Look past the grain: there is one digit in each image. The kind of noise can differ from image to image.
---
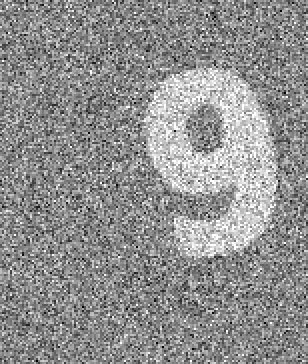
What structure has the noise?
independent entries
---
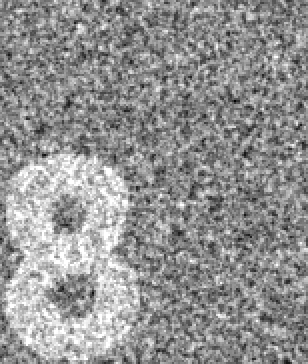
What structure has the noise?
blotchy
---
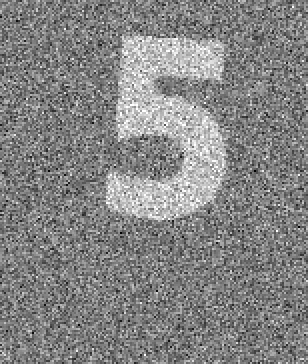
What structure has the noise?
independent entries
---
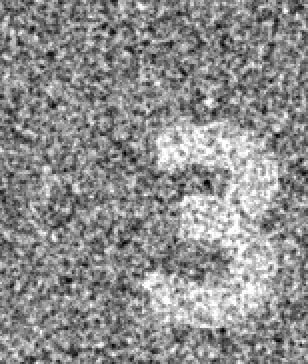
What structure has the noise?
blotchy
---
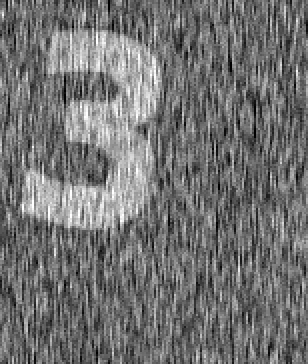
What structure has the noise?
streaked along the columns
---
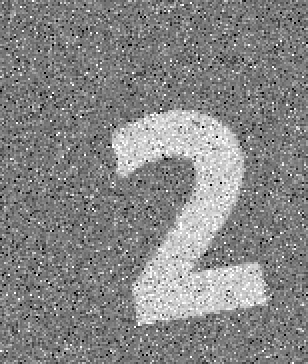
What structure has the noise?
heavy tails
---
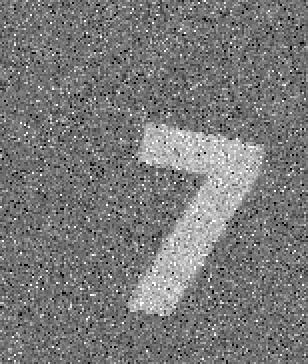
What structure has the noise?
heavy tails
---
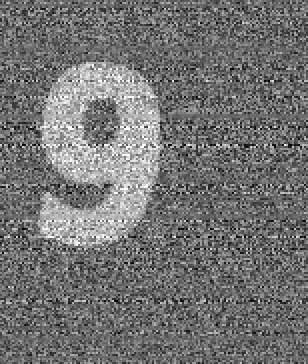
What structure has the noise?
rows of uneven size
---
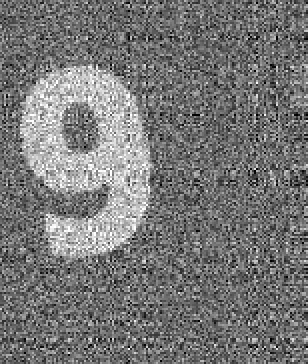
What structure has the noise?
low rank plus noise
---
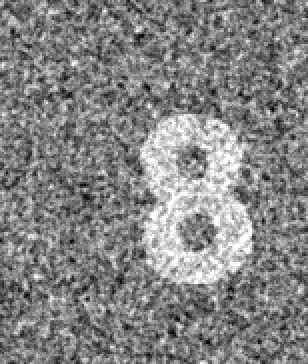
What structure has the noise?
blotchy
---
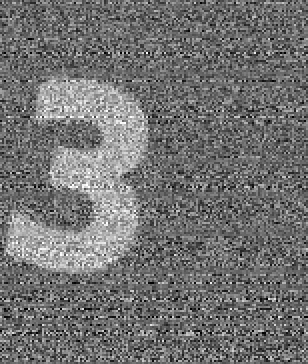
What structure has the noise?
rows of uneven size
